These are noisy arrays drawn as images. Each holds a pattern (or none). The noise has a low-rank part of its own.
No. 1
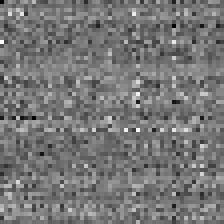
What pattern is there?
bands of rows
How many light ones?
6
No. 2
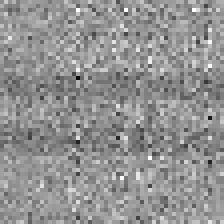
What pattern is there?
bands of rows
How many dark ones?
2
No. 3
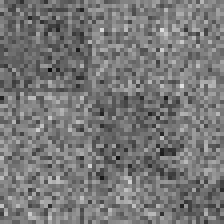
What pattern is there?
blocks along the diagonal
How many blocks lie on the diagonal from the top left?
3
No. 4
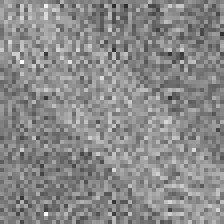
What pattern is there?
a diagonal band
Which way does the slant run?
top left to bottom right
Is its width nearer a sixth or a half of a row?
a half
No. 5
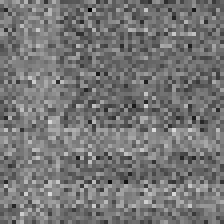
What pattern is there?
bands of rows crossing bands of columns
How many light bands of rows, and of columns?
2 and 1
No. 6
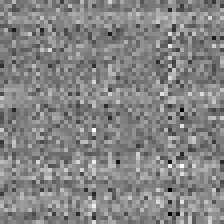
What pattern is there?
bands of rows
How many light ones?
4
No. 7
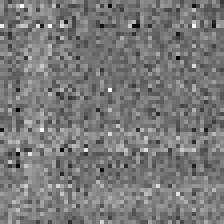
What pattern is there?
bands of rows crossing bands of columns
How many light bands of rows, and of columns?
2 and 1
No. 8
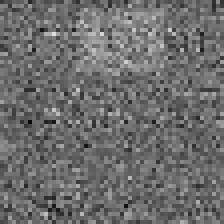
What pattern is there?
one block
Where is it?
top middle
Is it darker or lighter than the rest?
lighter
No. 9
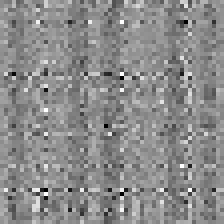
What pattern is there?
bands of columns
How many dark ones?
5
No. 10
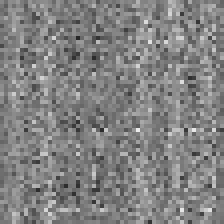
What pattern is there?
bands of columns
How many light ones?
5
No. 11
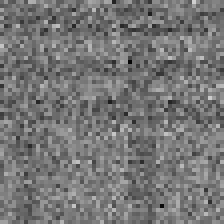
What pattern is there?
bands of rows crossing bands of columns
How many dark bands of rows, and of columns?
3 and 2
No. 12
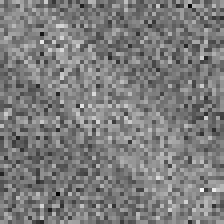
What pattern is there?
a diagonal band
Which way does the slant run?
top left to bottom right
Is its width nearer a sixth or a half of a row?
a half
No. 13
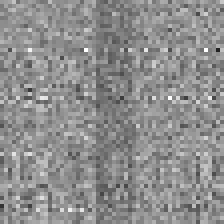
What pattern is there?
one band of columns
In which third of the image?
middle
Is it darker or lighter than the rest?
darker
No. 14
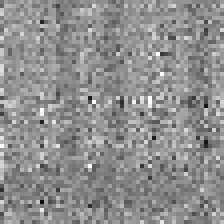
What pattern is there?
bands of rows crossing bands of columns
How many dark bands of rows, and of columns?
1 and 3
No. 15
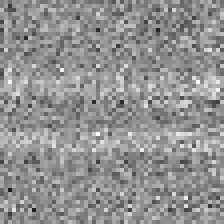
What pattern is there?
bands of rows
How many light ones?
2
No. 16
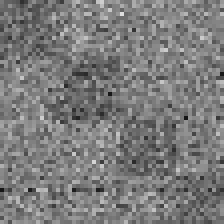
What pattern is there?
blocks along the diagonal
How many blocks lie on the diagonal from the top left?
4
